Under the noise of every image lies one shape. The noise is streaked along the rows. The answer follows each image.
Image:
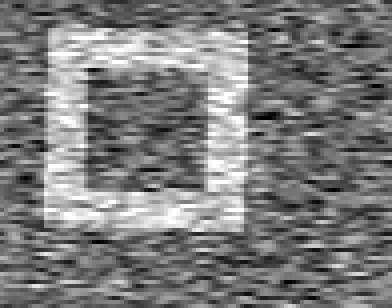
light square frame
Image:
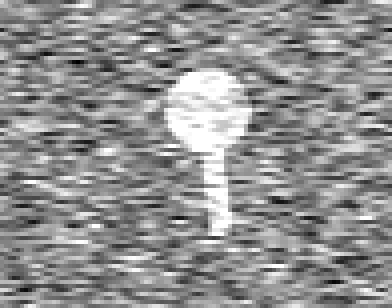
light lollipop
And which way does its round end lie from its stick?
up
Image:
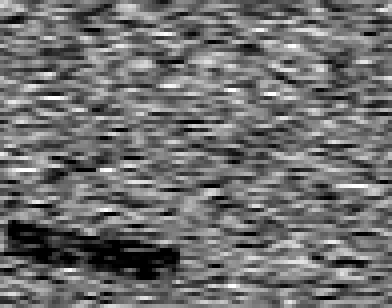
dark bar, bottom left
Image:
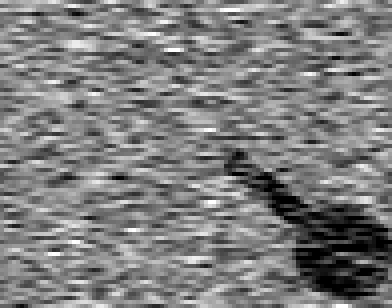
dark lollipop
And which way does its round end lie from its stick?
down and right
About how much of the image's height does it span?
half
